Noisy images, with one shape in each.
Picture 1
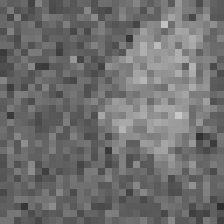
light chess knight
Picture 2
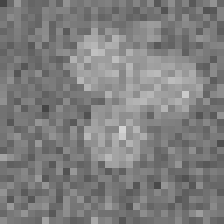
light club
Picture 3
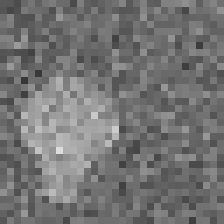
light light bulb
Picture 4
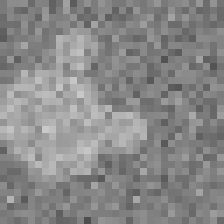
light bear's head
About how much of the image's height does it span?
two thirds
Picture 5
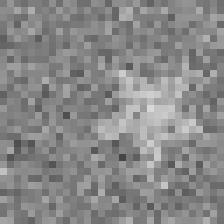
light star
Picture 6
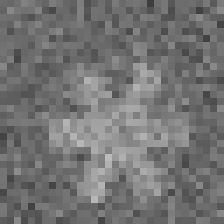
light asterisk
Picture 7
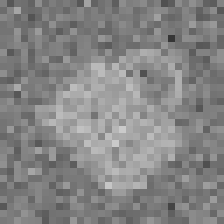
light cup
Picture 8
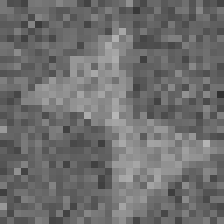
light bow tie
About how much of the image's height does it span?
nearly all
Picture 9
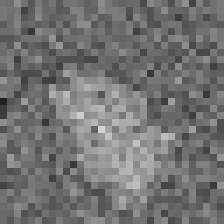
light chess knight
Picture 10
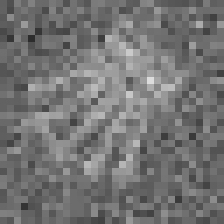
light chess queen
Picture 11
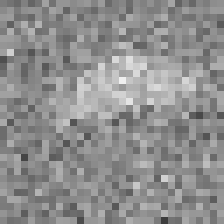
light umbrella
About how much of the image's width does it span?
two thirds
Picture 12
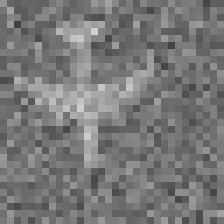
light airplane
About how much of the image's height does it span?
two thirds
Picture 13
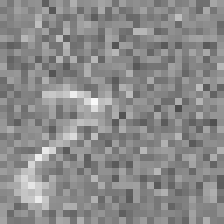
light musical note
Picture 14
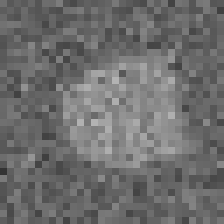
light ghost
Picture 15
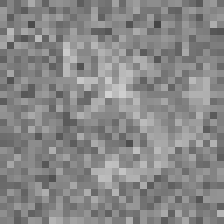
light anchor
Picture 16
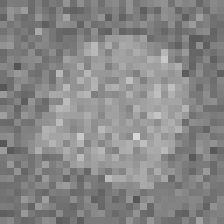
light ghost
